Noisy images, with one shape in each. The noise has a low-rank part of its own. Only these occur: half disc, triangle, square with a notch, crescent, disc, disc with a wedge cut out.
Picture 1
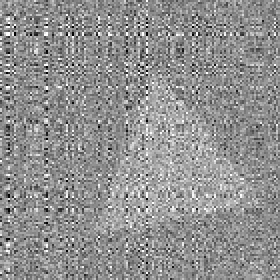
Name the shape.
triangle
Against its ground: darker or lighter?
lighter
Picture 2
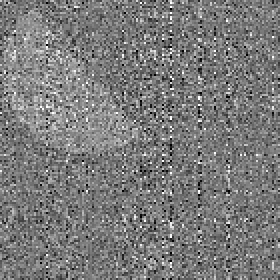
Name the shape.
half disc
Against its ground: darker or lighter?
lighter
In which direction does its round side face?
down and left
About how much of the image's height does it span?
half
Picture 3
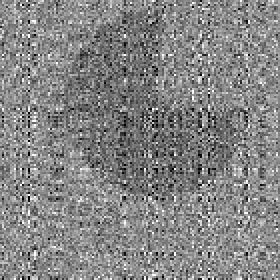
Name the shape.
disc with a wedge cut out
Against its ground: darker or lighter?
darker
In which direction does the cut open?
up and right
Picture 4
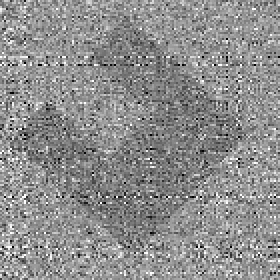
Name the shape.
square with a notch
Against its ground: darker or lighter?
darker
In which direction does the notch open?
up and left
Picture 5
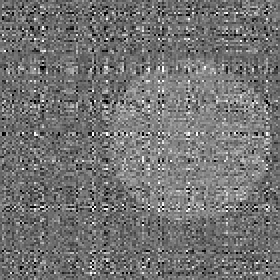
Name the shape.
disc
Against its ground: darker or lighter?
lighter
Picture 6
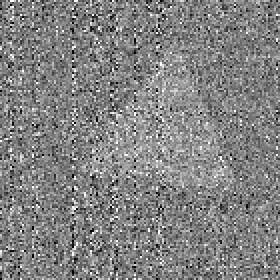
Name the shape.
triangle
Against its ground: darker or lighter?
lighter
